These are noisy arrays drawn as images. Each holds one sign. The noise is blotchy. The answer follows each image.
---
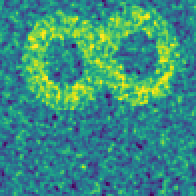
infinity sign
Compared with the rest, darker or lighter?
lighter
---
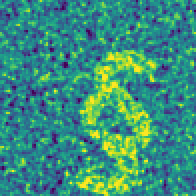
section sign
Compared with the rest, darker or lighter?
lighter
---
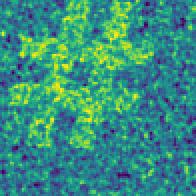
hash sign
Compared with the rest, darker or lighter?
lighter
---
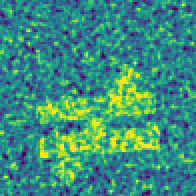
not-equal sign
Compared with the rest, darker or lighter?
lighter
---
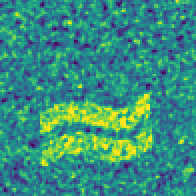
approximately sign
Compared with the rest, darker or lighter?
lighter
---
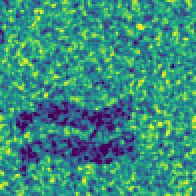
approximately sign
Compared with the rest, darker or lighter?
darker
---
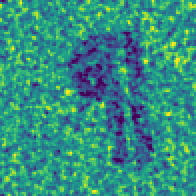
pilcrow
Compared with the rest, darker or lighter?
darker
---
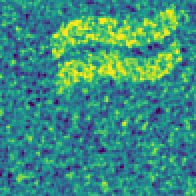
approximately sign
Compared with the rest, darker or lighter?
lighter
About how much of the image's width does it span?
two thirds
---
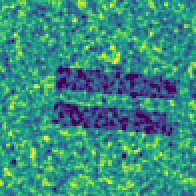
equals sign
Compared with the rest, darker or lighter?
darker
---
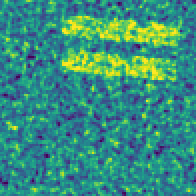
equals sign
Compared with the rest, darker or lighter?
lighter
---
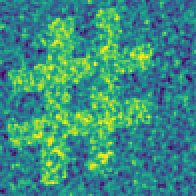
hash sign
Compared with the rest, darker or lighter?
lighter
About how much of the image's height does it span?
nearly all
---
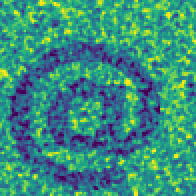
at sign
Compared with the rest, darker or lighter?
darker
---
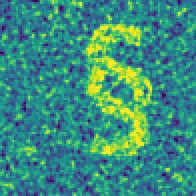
section sign
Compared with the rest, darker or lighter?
lighter
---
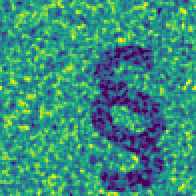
section sign
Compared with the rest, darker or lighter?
darker
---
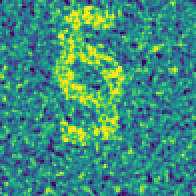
section sign
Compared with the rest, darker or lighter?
lighter
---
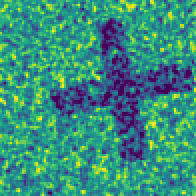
plus sign
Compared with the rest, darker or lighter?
darker
